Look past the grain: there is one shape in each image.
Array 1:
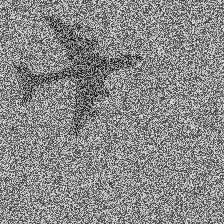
airplane
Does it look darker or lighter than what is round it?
darker
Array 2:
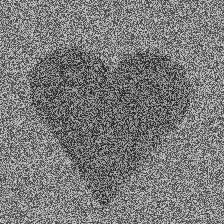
heart
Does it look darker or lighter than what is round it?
darker
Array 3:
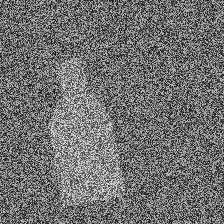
bottle
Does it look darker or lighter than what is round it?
lighter
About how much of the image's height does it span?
two thirds
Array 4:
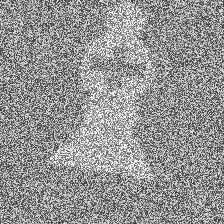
chess bishop
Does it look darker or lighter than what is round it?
lighter
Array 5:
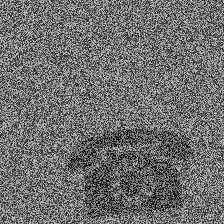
telephone
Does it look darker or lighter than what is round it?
darker
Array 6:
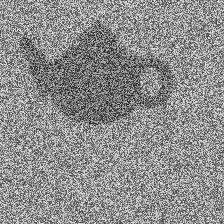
teapot
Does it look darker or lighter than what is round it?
darker
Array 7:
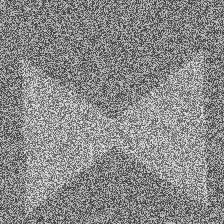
bow tie
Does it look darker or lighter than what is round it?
lighter
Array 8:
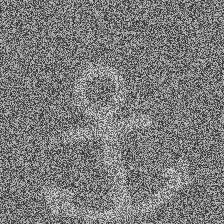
anchor
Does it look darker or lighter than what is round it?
lighter
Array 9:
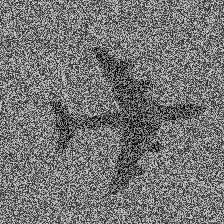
airplane
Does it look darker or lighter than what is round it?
darker
